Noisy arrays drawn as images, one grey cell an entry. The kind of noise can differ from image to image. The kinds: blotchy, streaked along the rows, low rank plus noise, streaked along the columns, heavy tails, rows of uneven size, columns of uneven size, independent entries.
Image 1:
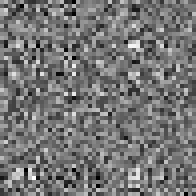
low rank plus noise
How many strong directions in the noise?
two
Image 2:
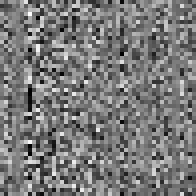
columns of uneven size
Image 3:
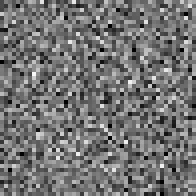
independent entries
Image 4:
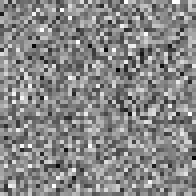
independent entries
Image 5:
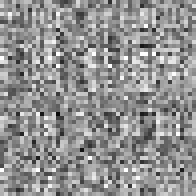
low rank plus noise
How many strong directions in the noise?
two
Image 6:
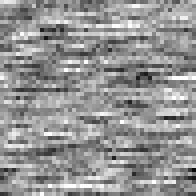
streaked along the rows
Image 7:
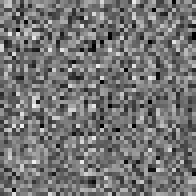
low rank plus noise
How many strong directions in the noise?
two
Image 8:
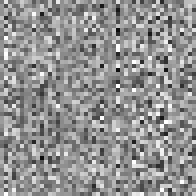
columns of uneven size
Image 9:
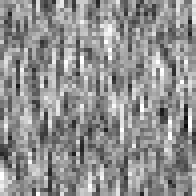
streaked along the columns
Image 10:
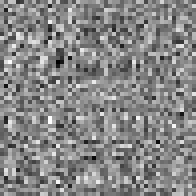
low rank plus noise
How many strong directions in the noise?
three or four
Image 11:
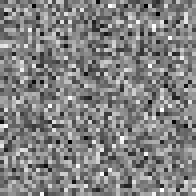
independent entries
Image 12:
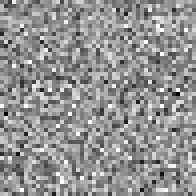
independent entries
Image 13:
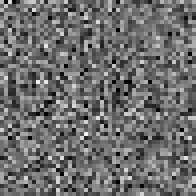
low rank plus noise
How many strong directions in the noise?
five to eight
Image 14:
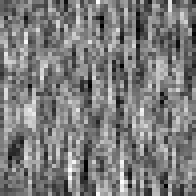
streaked along the columns
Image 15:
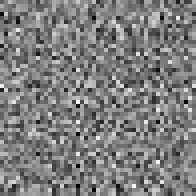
low rank plus noise
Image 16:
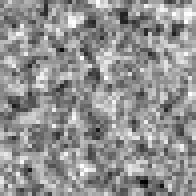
blotchy
